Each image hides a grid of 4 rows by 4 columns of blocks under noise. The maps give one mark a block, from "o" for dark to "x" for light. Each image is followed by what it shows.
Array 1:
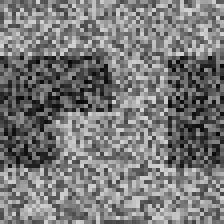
x x x x
o o x o
o x x o
x x x x
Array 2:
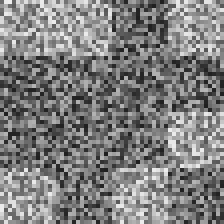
x x o x
o o o o
o o o x
x o x o
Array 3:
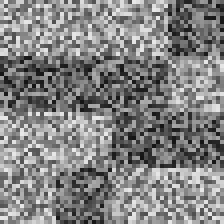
x x x o
o o o x
x x o o
x o x x
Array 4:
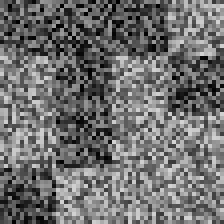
o o o x
x o x o
x o x x
o x x x
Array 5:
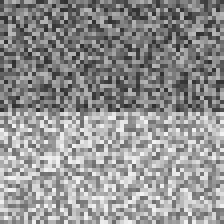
o o o o
o o o o
x x x x
x x x x
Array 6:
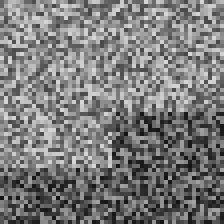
x x x x
x x x x
x x o o
o o o o
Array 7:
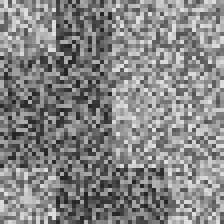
x o x x
o o x x
o o x x
x o o x
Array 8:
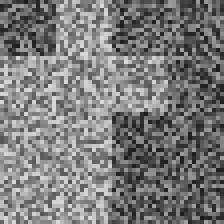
o x o o
x x x o
x x o o
x x o o
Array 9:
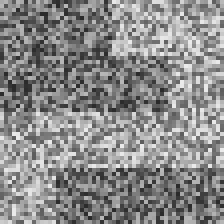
o o x x
o o o x
x x x x
x o o o
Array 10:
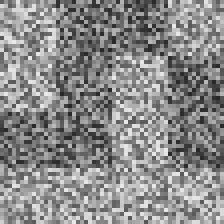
x o o x
x o x o
o o x o
x x x x
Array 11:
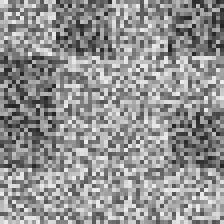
x o x o
o x x x
o x x o
x x x x
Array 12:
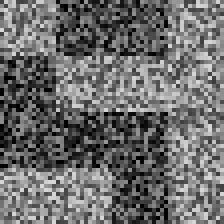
x o o x
o x x x
o o o x
x x o x
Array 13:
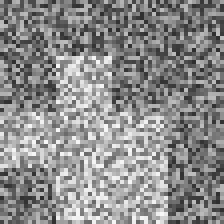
o o o o
o x o o
x x x o
o x x o
